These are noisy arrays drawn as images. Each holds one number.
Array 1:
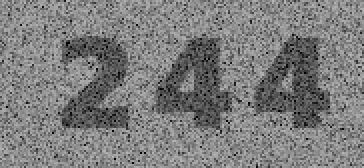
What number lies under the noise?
244
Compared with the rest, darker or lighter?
darker
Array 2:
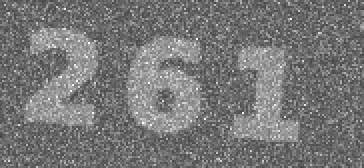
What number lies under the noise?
261
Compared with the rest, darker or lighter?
lighter
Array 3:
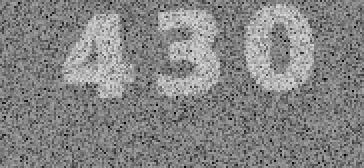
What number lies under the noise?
430
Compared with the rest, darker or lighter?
lighter
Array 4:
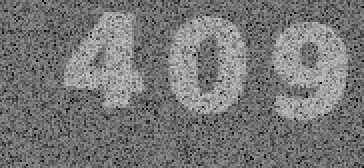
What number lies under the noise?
409
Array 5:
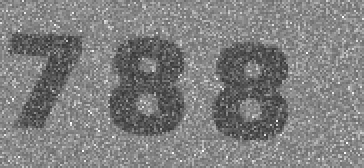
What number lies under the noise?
788
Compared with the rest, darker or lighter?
darker
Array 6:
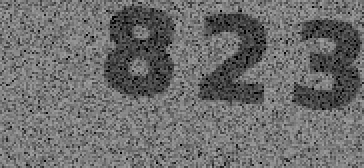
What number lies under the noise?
823
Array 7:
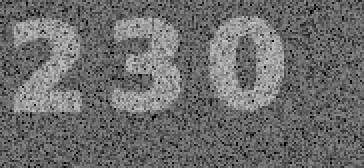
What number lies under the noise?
230
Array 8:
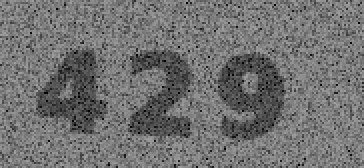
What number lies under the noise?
429
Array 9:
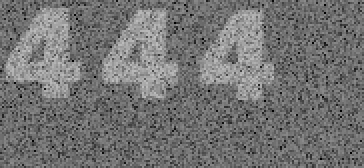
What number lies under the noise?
444
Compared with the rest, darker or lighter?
lighter
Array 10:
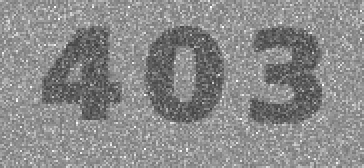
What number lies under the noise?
403
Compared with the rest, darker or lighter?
darker
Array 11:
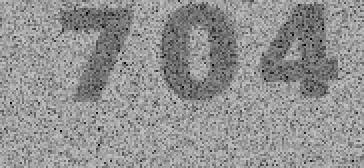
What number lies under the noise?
704
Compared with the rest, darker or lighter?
darker
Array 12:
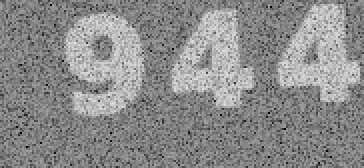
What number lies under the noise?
944
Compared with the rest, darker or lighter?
lighter
